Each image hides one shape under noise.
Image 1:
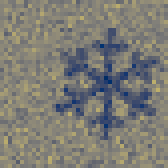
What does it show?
dark snowflake
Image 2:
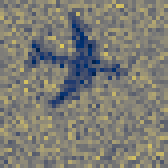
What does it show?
dark airplane
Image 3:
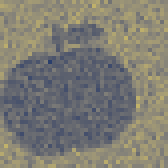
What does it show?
dark apple
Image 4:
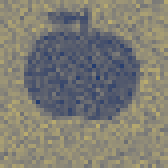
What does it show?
dark apple
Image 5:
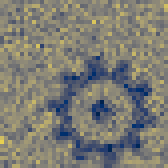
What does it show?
dark gear
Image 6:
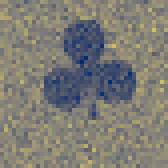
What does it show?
dark club
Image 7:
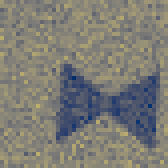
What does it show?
dark bow tie
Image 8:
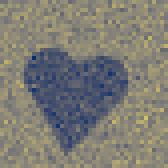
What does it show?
dark heart
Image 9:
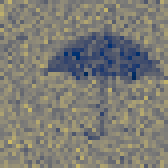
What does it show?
dark umbrella
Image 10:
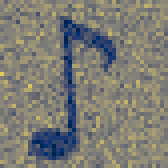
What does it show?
dark musical note
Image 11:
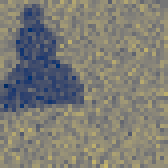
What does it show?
dark chess pawn
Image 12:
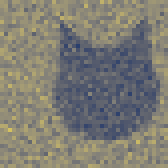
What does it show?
dark cat's head
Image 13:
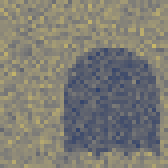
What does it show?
dark ghost
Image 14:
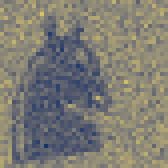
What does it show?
dark chess knight
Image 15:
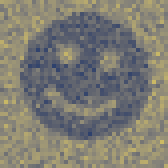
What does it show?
dark smiling face
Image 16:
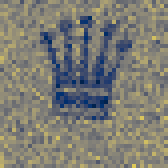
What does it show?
dark chess queen
